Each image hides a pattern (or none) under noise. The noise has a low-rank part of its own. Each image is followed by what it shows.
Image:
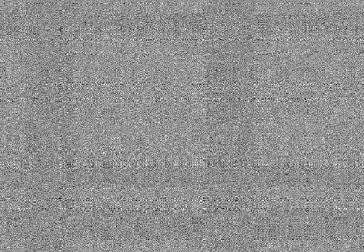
bands of rows crossing bands of columns
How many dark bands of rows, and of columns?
3 and 2
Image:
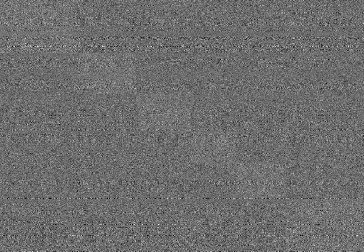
blocks along the diagonal
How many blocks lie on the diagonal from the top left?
6
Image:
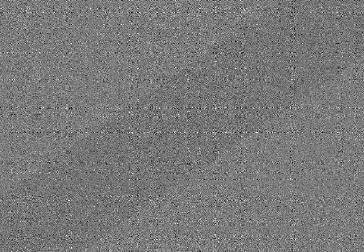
a diagonal band
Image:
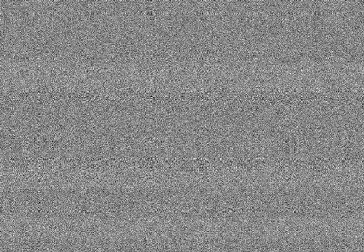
bands of rows
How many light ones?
3
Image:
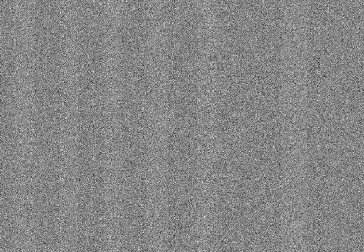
bands of columns
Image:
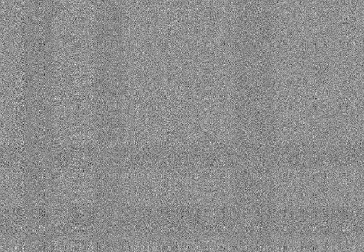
bands of rows crossing bands of columns
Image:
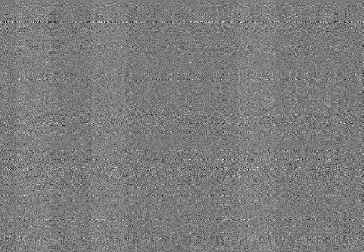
bands of columns
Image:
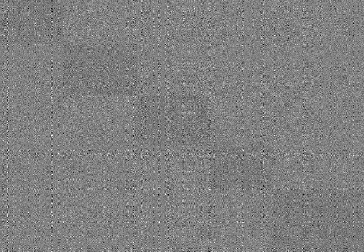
blocks along the diagonal
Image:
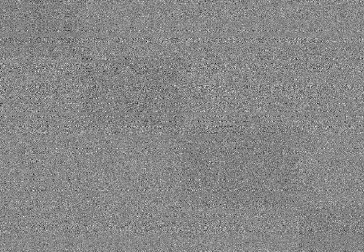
blocks along the diagonal
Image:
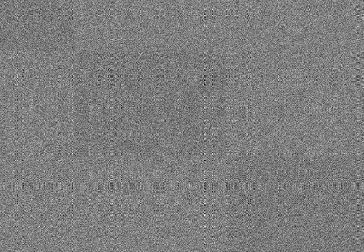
blocks along the diagonal
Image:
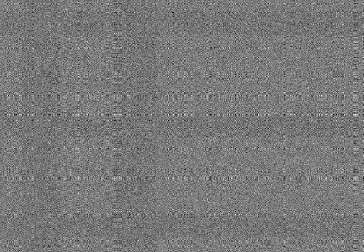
bands of rows crossing bands of columns
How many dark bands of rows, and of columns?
3 and 2
